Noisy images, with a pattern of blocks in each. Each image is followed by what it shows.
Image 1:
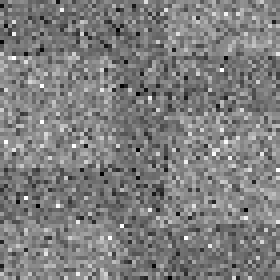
the same after a half turn
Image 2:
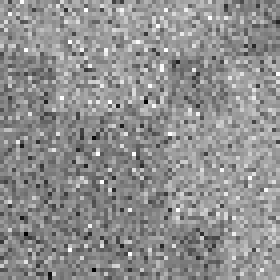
mirrored about the diagonal from the bottom left
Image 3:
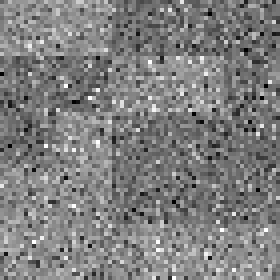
no symmetry
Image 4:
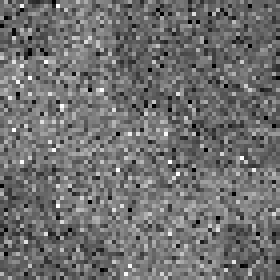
mirrored about the diagonal from the bottom left
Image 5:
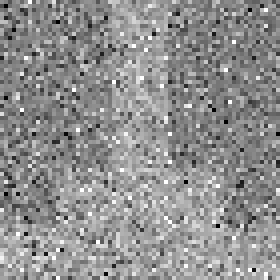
left and right mirror each other
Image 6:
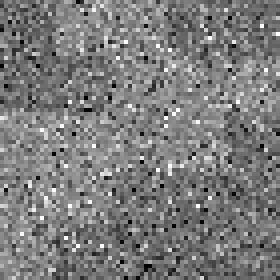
no symmetry
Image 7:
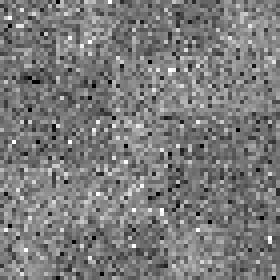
the same after a half turn
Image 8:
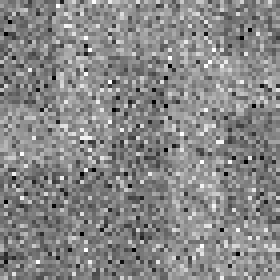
no symmetry
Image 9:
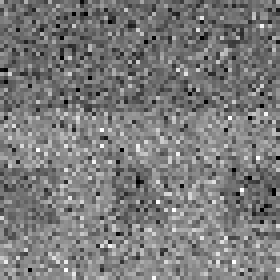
left and right mirror each other
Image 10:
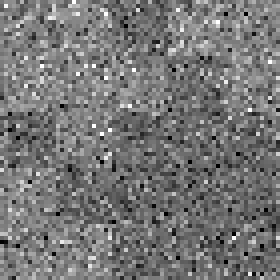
mirrored about the diagonal from the top left
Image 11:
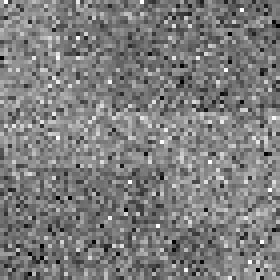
the same after a half turn
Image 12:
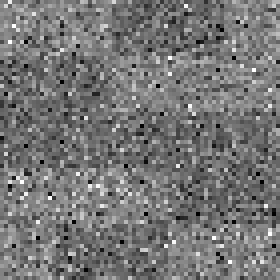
the same after a half turn
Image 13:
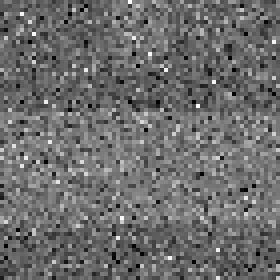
left and right mirror each other
